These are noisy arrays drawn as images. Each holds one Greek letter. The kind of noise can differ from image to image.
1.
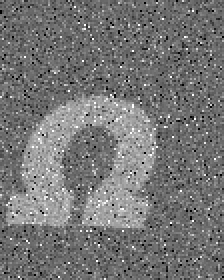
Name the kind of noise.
heavy tails
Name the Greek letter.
omega
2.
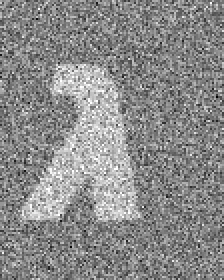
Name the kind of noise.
independent entries
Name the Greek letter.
lambda
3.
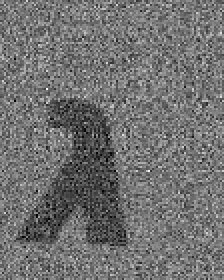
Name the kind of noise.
low rank plus noise
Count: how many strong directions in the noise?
five to eight
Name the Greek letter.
lambda
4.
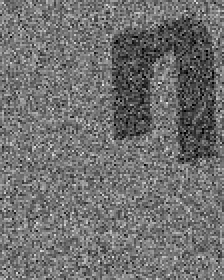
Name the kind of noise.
independent entries
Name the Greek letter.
eta
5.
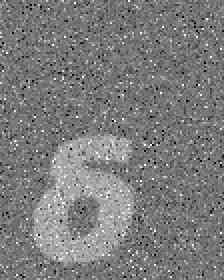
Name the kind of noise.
heavy tails
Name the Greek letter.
delta
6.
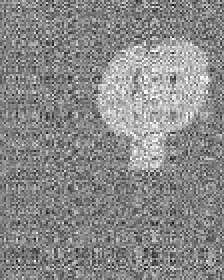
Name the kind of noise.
low rank plus noise
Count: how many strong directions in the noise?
three or four
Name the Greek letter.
phi
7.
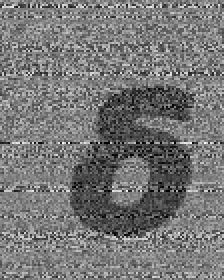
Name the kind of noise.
rows of uneven size
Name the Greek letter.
delta
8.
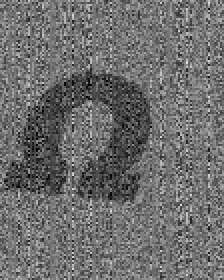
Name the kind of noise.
columns of uneven size
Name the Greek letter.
omega
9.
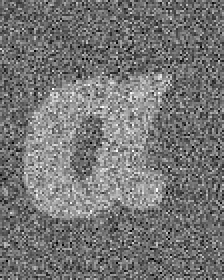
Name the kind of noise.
low rank plus noise
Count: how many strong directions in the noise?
five to eight
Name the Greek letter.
alpha
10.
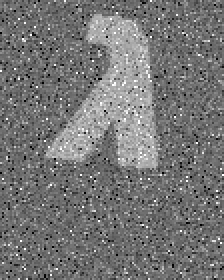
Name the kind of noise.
heavy tails
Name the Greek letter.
lambda
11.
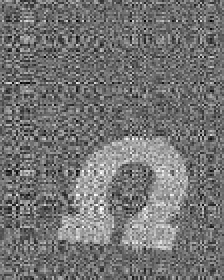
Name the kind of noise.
low rank plus noise
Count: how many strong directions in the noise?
two
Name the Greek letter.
omega
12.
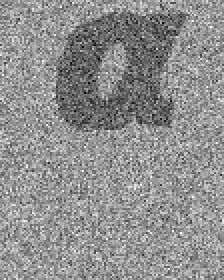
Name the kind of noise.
independent entries
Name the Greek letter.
alpha
